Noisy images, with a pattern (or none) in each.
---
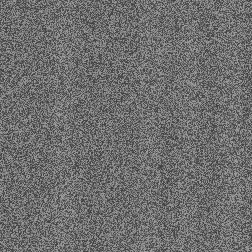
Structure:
bands of columns
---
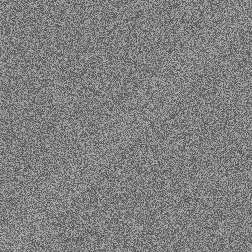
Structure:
a diagonal band
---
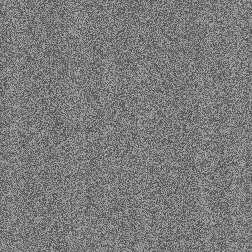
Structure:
bands of columns
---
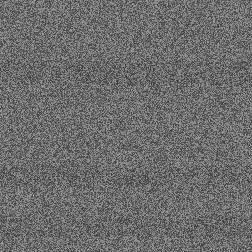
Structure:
bands of rows
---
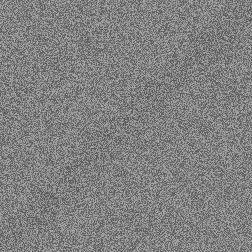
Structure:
a diagonal band
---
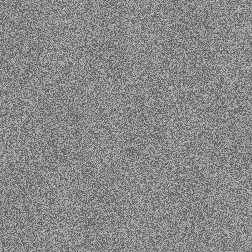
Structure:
a checkerboard
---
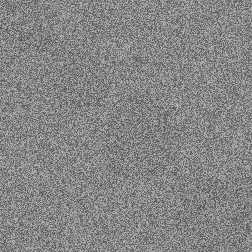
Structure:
blocks along the diagonal
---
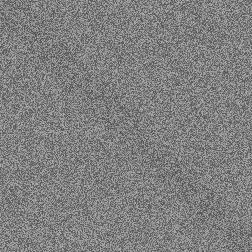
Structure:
a diagonal band
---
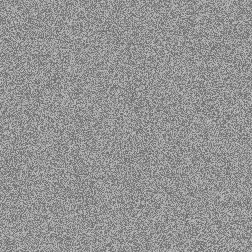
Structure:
only noise
